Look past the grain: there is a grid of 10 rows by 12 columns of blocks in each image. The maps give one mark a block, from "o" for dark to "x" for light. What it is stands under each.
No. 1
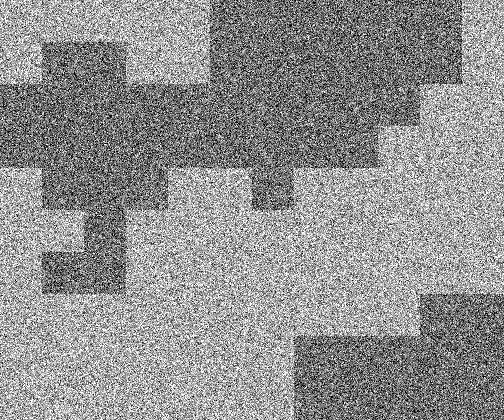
x x x x x o o o o o o x
x o o x x o o o o o o x
o o o o o o o o o o x x
o o o o o o o o o x x x
x o o o x x o x x x x x
x x o x x x x x x x x x
x o o x x x x x x x x x
x x x x x x x x x x o o
x x x x x x x o o o o o
x x x x x x x o o o o o
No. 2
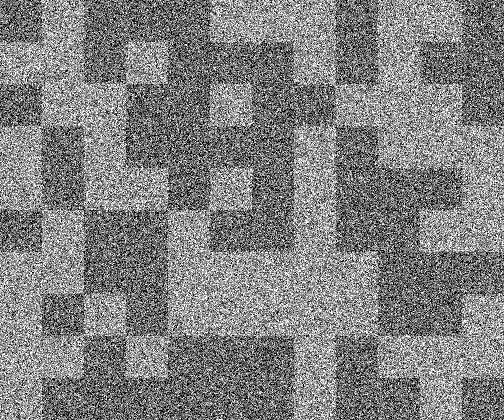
o x o o o x x x o x x o
x x o x o o o x o x o o
o x x o o x o o x x x o
x o x o o o o x o x x x
x o x x o x o x o o o x
o x o o x o o x o o x x
x x o o x x x x x o o o
x o x o x x x x x o o x
x x o x o o o x o x x x
x o o o o o o x o o x o
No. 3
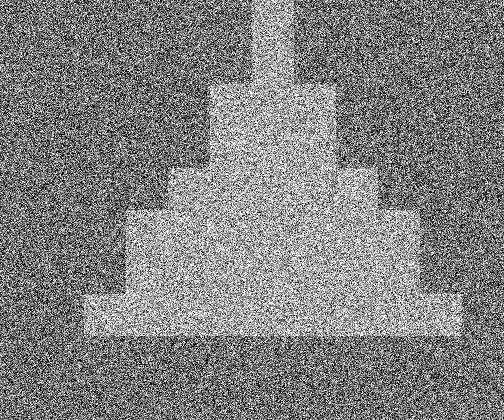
o o o o o o x o o o o o
o o o o o o x o o o o o
o o o o o x x x o o o o
o o o o o x x x o o o o
o o o o x x x x x o o o
o o o x x x x x x x o o
o o o x x x x x x x o o
o o x x x x x x x x x o
o o o o o o o o o o o o
o o o o o o o o o o o o
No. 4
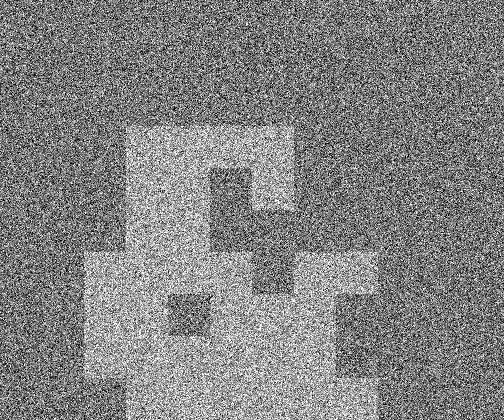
o o o o o o o o o o o o
o o o o o o o o o o o o
o o o o o o o o o o o o
o o o x x x x o o o o o
o o o x x o x o o o o o
o o o x x o o o o o o o
o o x x x x o x x o o o
o o x x o x x x o o o o
o o x x x x x x o o o o
o o o x x x x x x o o o
